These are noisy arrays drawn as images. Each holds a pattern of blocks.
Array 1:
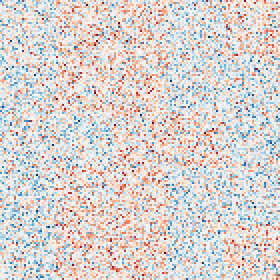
top and bottom mirror each other
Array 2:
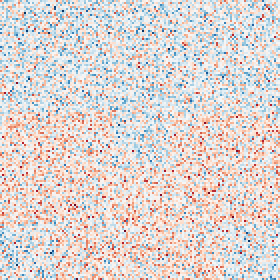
left and right mirror each other
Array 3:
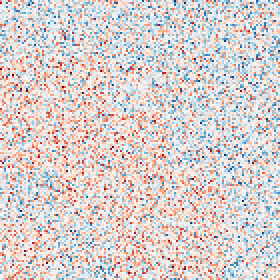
mirrored about the diagonal from the bottom left
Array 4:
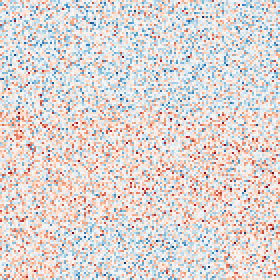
left and right mirror each other
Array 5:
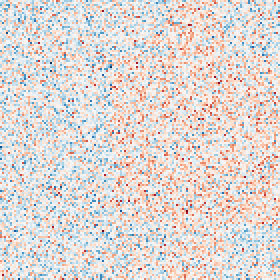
top and bottom mirror each other
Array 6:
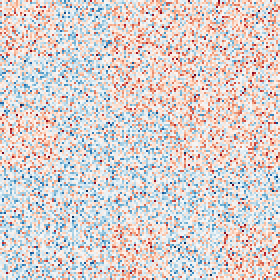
mirrored about the diagonal from the bottom left
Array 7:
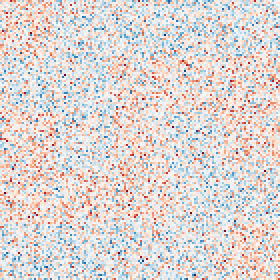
the same after a half turn
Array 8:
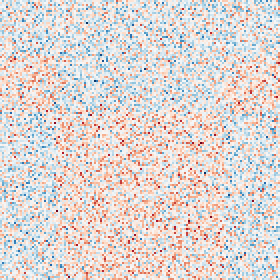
left and right mirror each other
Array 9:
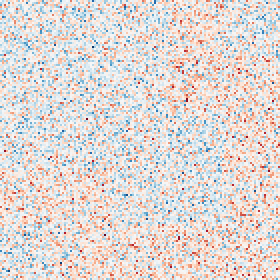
mirrored about the diagonal from the top left
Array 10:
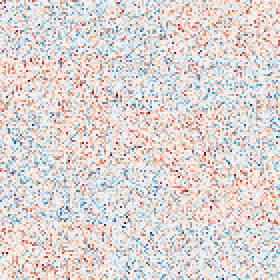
the same after a half turn
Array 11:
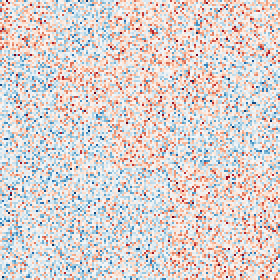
no symmetry
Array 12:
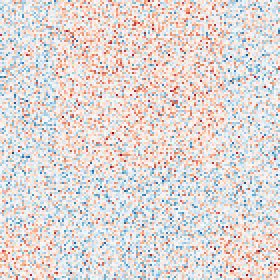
left and right mirror each other
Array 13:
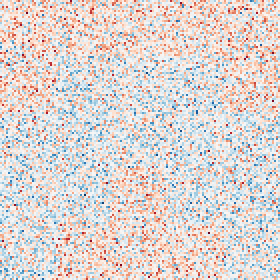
left and right mirror each other
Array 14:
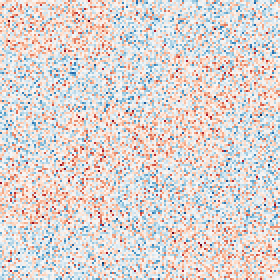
the same after a half turn
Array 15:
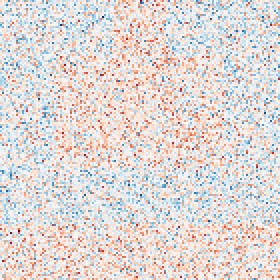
left and right mirror each other
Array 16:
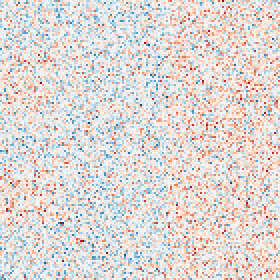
top and bottom mirror each other
